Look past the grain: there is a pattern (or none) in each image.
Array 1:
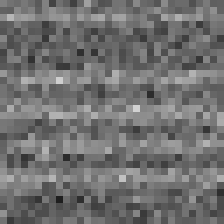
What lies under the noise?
bands of rows
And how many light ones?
5
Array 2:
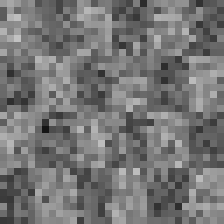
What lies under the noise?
a checkerboard
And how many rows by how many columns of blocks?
4 by 6
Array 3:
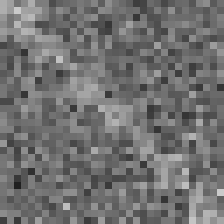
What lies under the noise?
blocks along the diagonal
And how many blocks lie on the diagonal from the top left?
7
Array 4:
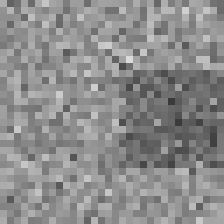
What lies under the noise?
one block
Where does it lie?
middle right
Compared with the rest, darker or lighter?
darker
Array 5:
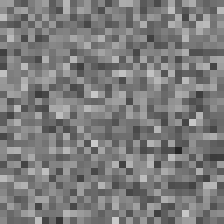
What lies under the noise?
only noise
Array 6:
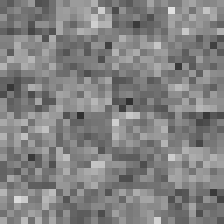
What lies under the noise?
a checkerboard
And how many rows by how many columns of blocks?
6 by 4
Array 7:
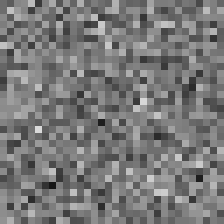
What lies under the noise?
only noise
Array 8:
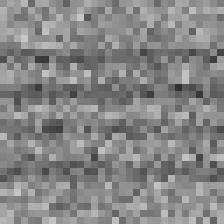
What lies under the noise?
bands of rows
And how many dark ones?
4
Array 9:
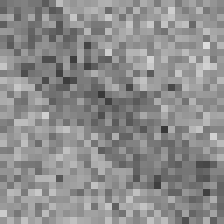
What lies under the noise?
a diagonal band
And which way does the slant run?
top left to bottom right
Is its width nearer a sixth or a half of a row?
a half
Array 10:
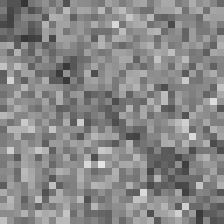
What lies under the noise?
blocks along the diagonal
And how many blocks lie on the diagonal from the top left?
6
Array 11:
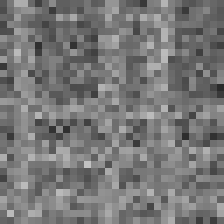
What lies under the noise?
bands of rows crossing bands of columns
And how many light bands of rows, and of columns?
3 and 3
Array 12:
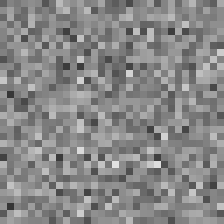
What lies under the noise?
only noise
